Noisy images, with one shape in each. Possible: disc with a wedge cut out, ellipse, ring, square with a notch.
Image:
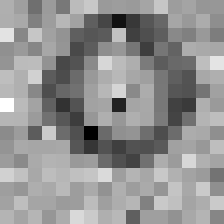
ring
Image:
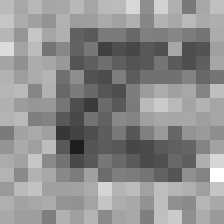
square with a notch
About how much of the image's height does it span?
two thirds
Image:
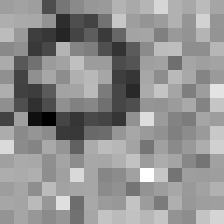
ring
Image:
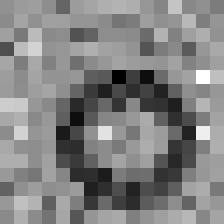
ring
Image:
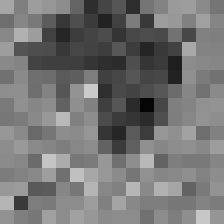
disc with a wedge cut out
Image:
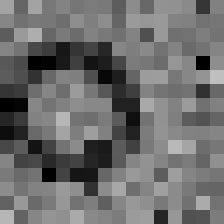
ring
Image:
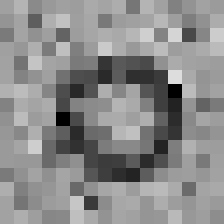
ring
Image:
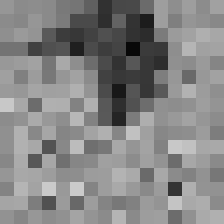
disc with a wedge cut out
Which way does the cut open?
down and left
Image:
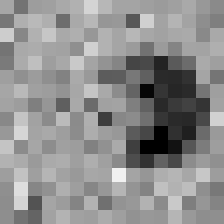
disc with a wedge cut out
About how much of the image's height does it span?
half
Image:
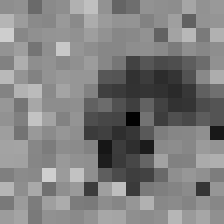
disc with a wedge cut out
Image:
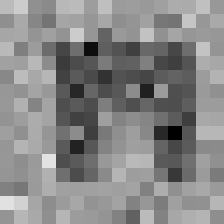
square with a notch
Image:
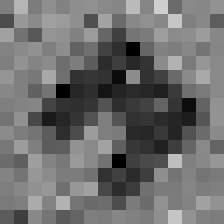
square with a notch
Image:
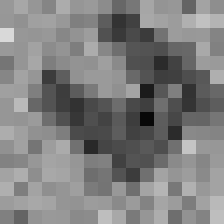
square with a notch
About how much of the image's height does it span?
nearly all
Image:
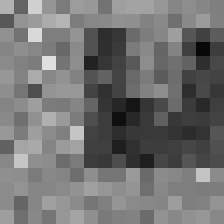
square with a notch
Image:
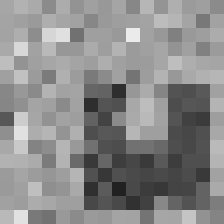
square with a notch
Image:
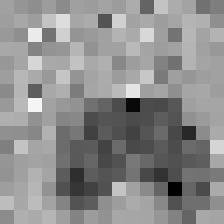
disc with a wedge cut out
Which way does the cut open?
down
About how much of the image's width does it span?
two thirds
